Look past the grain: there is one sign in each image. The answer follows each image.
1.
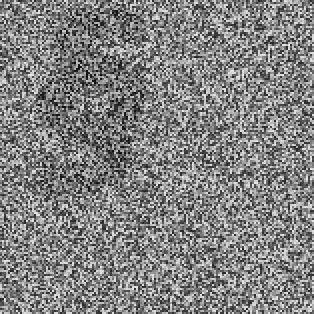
section sign
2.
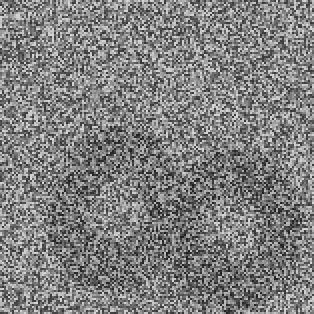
infinity sign
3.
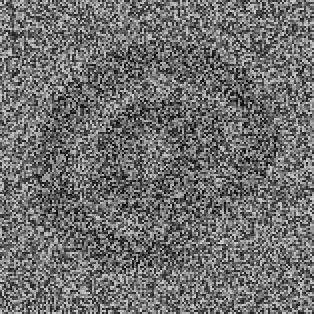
at sign
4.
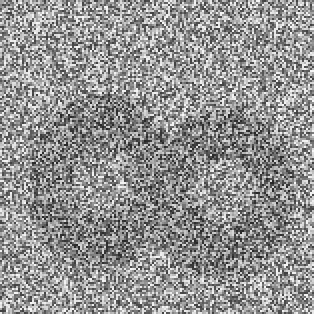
infinity sign
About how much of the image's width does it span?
nearly all
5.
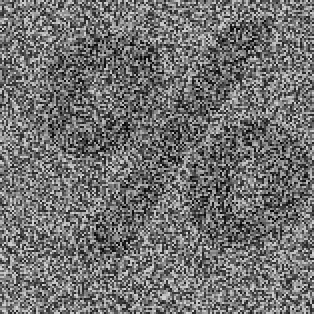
percent sign
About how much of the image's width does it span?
nearly all
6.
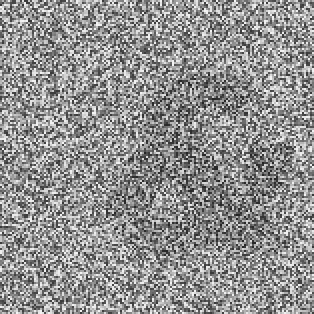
ampersand
